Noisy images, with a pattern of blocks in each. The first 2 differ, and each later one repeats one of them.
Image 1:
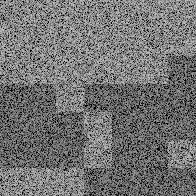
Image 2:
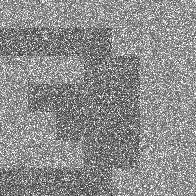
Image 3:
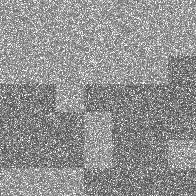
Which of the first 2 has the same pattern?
1
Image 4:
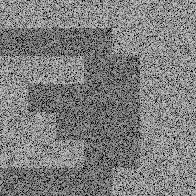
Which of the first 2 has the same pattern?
2
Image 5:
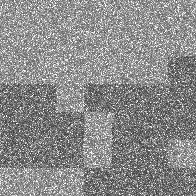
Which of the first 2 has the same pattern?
1
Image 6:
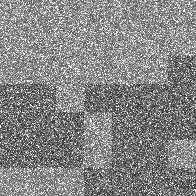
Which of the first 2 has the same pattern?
1
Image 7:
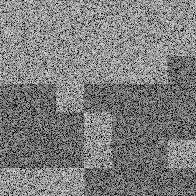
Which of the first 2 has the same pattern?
1
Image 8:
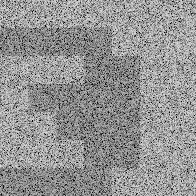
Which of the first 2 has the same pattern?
2
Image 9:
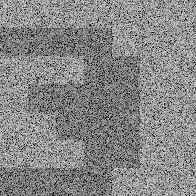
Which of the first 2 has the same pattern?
2
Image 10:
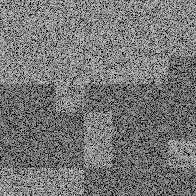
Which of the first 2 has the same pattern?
1
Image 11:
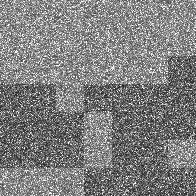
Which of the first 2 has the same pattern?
1
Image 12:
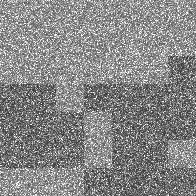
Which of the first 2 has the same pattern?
1
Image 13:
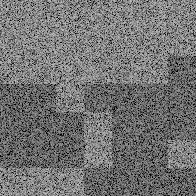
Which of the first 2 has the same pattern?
1
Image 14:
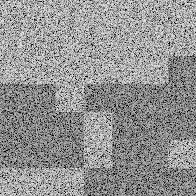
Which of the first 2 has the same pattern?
1
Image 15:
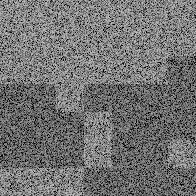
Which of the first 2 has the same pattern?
1
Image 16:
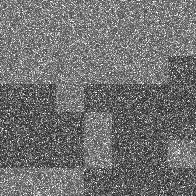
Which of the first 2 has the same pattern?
1
